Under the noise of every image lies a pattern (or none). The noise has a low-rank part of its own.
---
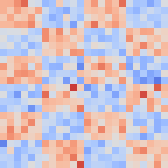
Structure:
a checkerboard
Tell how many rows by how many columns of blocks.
6 by 4
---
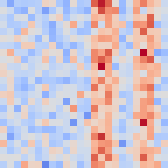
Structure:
bands of columns
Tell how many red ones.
2
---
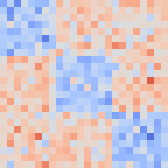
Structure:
blocks along the diagonal
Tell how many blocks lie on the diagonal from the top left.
3
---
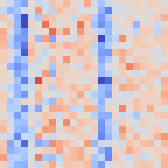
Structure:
bands of columns
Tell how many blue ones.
2
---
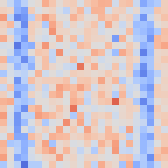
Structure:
bands of columns
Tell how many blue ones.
2
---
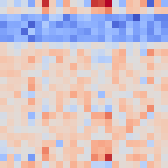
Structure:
one band of rows
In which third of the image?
top
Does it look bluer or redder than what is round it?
bluer
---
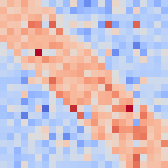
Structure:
a diagonal band
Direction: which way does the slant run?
top left to bottom right
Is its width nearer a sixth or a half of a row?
a half
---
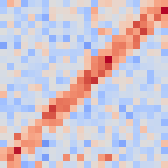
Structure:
a diagonal band
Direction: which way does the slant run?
bottom left to top right
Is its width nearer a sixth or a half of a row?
a sixth
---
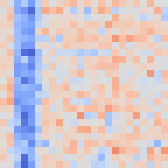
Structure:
one band of columns
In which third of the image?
left
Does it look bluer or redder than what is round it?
bluer
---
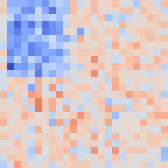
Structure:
one block
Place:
top left
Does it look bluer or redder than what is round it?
bluer
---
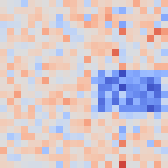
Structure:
one block
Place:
middle right
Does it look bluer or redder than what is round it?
bluer
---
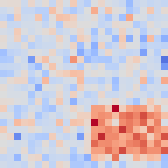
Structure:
one block
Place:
bottom right
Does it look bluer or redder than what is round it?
redder
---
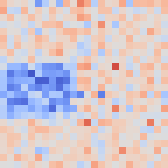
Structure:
one block
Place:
middle left
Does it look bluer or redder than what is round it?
bluer
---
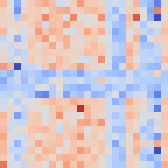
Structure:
bands of rows crossing bands of columns
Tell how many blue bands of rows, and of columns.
1 and 3
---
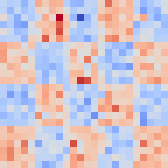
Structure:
a checkerboard
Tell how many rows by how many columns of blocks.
4 by 5
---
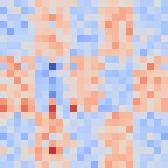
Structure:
a checkerboard
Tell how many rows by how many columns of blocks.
3 by 5
